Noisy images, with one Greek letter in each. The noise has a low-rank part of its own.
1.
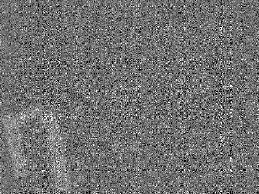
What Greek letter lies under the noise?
eta
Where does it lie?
bottom left
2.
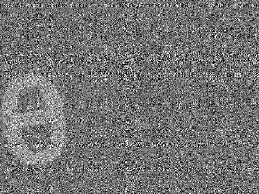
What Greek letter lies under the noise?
theta
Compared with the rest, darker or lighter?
lighter
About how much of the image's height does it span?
half
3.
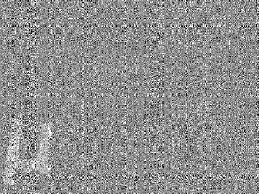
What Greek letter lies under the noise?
mu
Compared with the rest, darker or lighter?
lighter
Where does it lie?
bottom left
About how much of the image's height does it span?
a third
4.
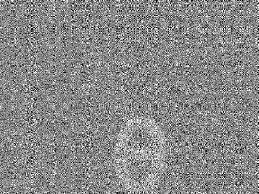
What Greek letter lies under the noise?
theta
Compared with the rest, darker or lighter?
lighter
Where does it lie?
bottom middle
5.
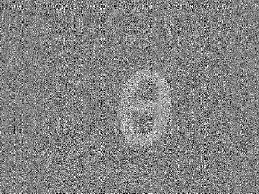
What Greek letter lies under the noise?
theta
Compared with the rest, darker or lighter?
lighter
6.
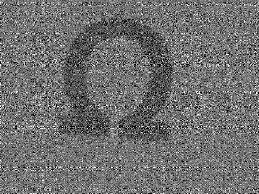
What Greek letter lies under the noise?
omega
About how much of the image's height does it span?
two thirds
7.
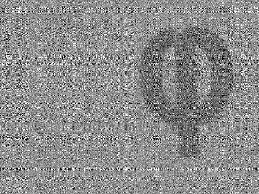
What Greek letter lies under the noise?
phi
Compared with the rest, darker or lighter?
darker
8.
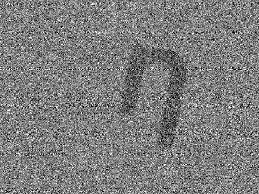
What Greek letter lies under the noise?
eta
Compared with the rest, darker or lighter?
darker
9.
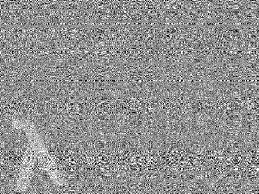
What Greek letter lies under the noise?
lambda
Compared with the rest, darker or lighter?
lighter
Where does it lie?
bottom left
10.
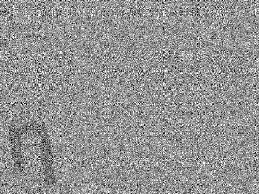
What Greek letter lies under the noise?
eta
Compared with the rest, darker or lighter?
darker
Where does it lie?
bottom left
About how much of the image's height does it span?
a third
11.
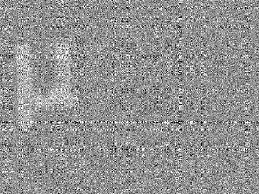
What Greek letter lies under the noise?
mu
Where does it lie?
middle left
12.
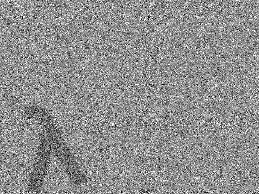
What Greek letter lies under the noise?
lambda
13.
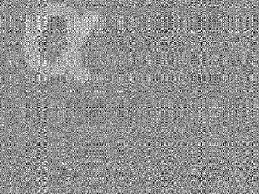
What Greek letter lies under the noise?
alpha
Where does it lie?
top left
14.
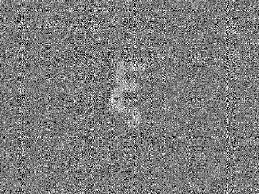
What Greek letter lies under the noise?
xi
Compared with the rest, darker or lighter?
lighter
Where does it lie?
centre
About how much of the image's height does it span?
a third
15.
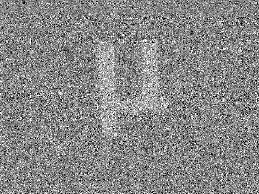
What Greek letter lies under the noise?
mu
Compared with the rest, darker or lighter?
lighter
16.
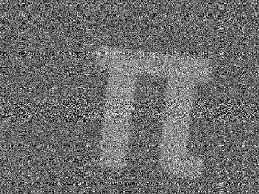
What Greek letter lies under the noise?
pi
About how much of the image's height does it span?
two thirds
